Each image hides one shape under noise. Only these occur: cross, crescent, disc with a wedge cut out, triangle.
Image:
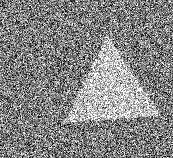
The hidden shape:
triangle
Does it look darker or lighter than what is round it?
lighter
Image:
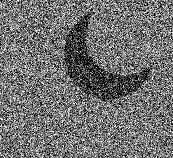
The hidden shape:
crescent
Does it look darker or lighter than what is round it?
darker
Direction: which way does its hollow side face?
up and right
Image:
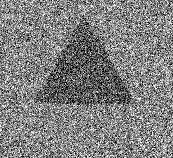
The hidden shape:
triangle
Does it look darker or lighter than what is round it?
darker
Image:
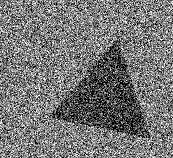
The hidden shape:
triangle
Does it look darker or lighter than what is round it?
darker
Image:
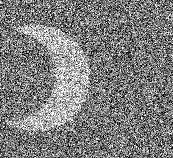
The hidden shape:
crescent
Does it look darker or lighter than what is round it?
lighter
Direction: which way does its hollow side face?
left
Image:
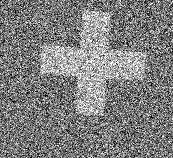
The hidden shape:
cross
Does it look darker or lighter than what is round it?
lighter
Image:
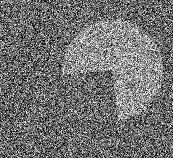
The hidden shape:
disc with a wedge cut out
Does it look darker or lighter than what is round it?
lighter
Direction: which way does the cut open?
down and left
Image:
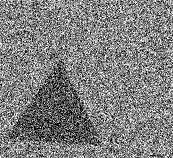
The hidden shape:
triangle
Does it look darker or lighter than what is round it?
darker
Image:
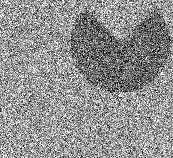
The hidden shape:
disc with a wedge cut out
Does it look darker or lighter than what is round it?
darker
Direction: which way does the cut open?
up
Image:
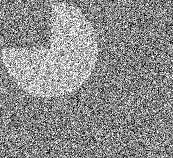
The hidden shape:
disc with a wedge cut out
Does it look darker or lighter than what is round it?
lighter
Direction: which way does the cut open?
up and left
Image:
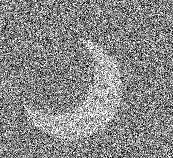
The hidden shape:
crescent
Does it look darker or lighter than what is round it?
lighter
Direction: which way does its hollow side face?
up and left
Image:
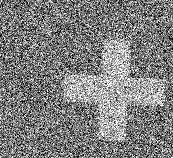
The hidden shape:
cross
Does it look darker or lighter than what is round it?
lighter
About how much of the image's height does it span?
two thirds
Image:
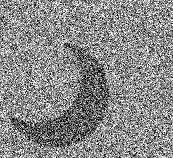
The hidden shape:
crescent
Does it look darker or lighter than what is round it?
darker
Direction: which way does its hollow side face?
up and left
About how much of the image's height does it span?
two thirds
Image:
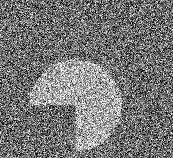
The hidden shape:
disc with a wedge cut out
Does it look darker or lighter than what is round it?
lighter
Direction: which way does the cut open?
down and left
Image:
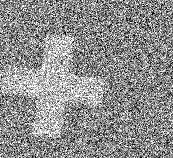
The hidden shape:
cross
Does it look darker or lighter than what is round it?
lighter
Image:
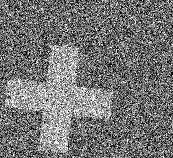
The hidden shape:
cross
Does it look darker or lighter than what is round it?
lighter
